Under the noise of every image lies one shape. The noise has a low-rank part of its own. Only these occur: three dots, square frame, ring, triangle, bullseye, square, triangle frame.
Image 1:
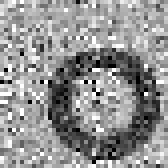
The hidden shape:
ring
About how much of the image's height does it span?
two thirds
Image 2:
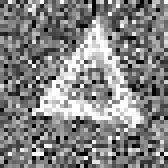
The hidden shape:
triangle frame
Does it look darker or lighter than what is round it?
lighter
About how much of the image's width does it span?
two thirds
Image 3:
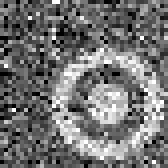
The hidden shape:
bullseye
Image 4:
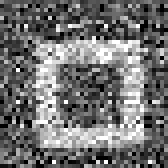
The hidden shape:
square frame
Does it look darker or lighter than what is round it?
lighter
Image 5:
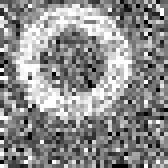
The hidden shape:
ring
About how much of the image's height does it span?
two thirds
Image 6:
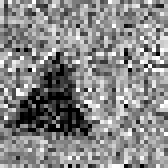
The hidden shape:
triangle
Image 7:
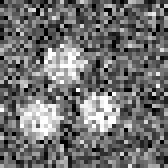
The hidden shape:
three dots
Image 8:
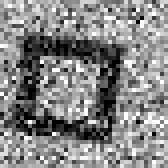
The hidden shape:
square frame
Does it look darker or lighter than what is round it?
darker
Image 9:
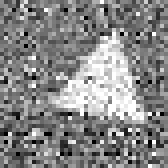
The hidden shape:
triangle
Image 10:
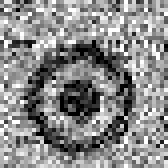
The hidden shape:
bullseye
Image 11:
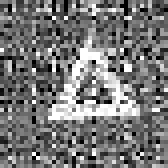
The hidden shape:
triangle frame
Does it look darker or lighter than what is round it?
lighter
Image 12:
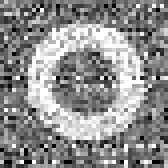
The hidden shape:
ring
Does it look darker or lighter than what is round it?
lighter
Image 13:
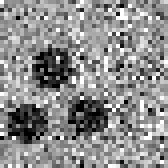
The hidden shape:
three dots
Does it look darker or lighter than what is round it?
darker
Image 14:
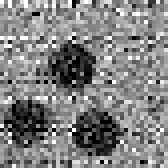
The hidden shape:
three dots
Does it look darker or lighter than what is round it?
darker
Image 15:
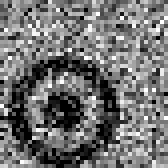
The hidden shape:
bullseye
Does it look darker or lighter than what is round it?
darker
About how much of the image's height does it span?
two thirds
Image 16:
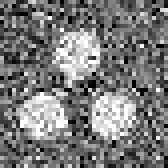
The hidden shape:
three dots
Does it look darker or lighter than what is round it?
lighter
